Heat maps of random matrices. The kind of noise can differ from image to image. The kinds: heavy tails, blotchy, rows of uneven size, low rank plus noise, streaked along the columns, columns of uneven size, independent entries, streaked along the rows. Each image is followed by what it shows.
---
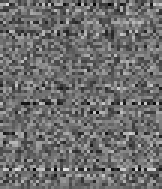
rows of uneven size
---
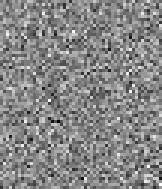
low rank plus noise
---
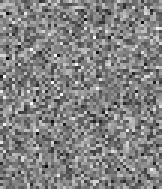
independent entries
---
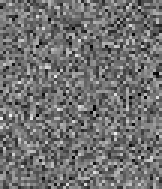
independent entries
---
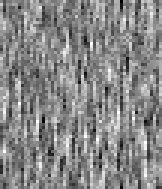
streaked along the columns
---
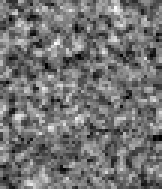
blotchy
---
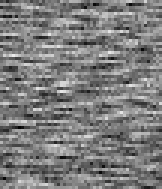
streaked along the rows
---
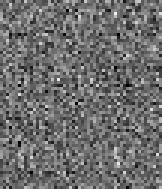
low rank plus noise
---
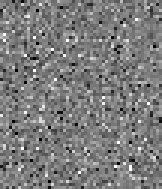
heavy tails
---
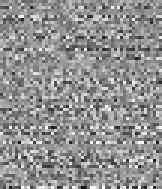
rows of uneven size
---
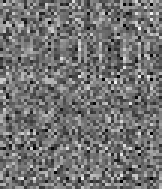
low rank plus noise
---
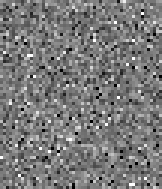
heavy tails
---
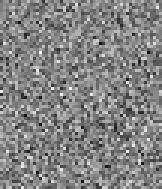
independent entries
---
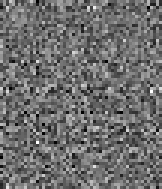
low rank plus noise
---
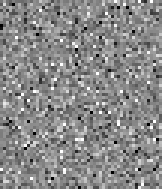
heavy tails
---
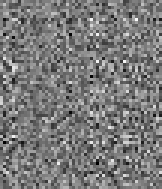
low rank plus noise
